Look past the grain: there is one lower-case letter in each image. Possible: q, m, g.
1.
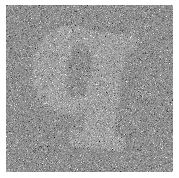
q
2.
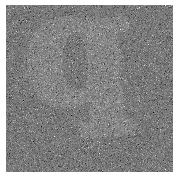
q
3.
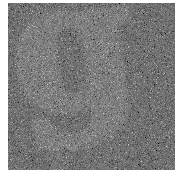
g
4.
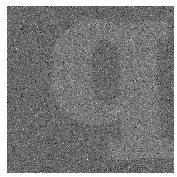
q
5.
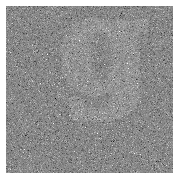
g
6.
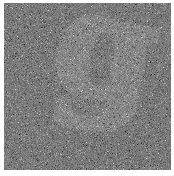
g
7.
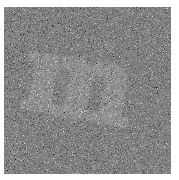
m
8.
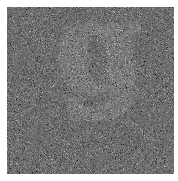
g
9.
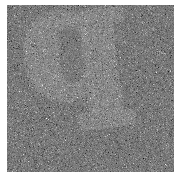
q
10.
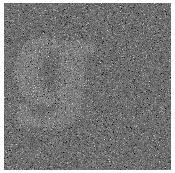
g
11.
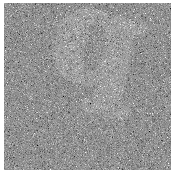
q
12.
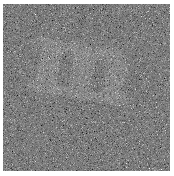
m
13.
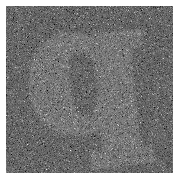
q
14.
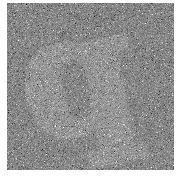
q
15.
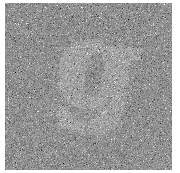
g
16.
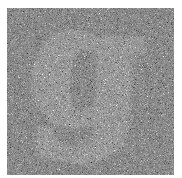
g
